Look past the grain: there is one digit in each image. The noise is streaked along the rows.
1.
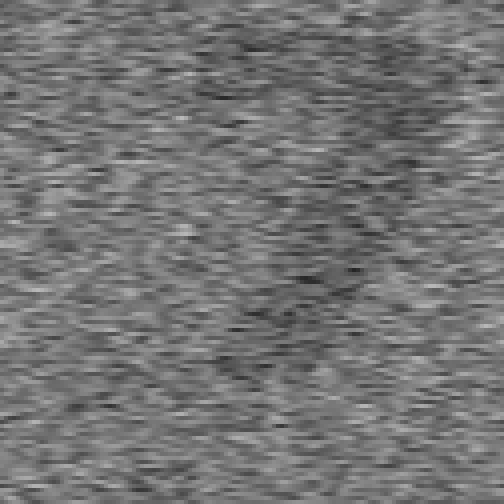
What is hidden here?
dark 7
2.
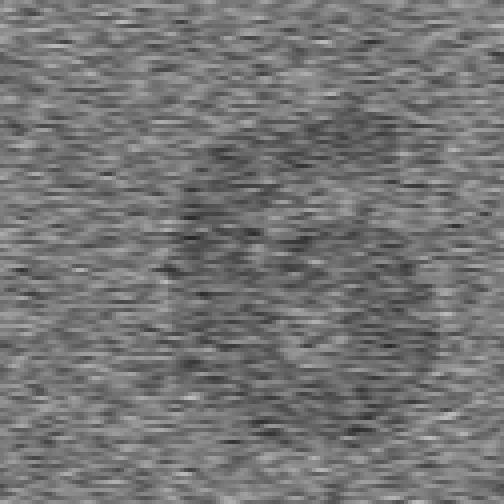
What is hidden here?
dark 6
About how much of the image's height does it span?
two thirds
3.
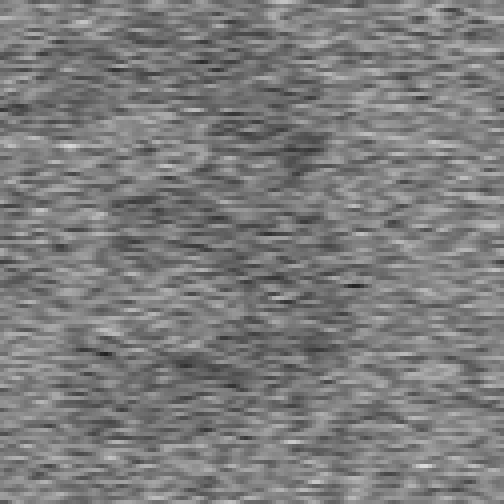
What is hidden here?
dark 3
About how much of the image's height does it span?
nearly all
